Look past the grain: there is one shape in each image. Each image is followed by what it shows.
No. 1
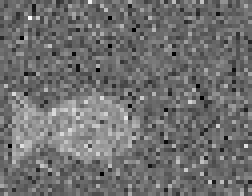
fish
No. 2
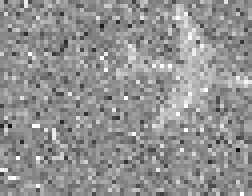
airplane
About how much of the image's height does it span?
two thirds
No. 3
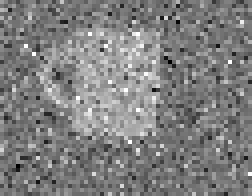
cup
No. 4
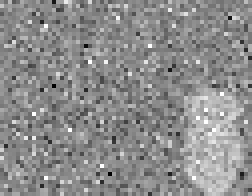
footprint
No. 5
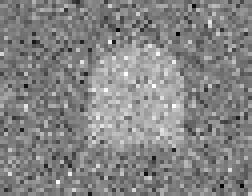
ghost
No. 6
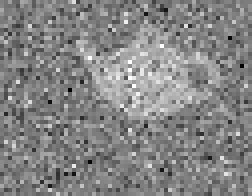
teapot
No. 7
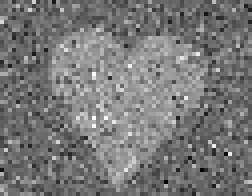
heart
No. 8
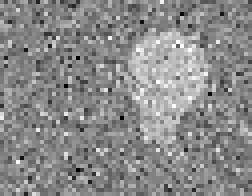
light bulb
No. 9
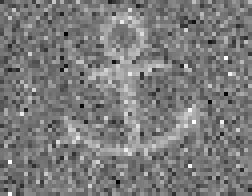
anchor
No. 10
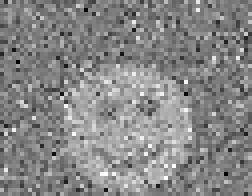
smiling face
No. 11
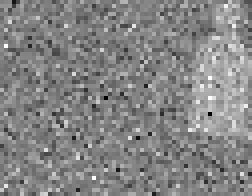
bottle
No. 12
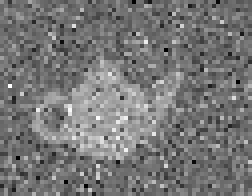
teapot
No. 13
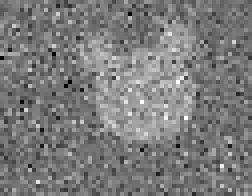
bear's head
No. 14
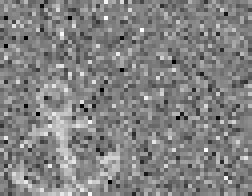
anchor
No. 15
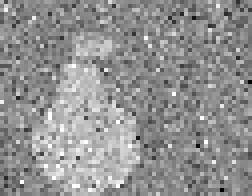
pear
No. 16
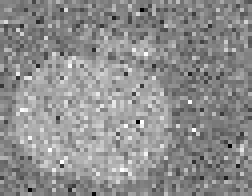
apple
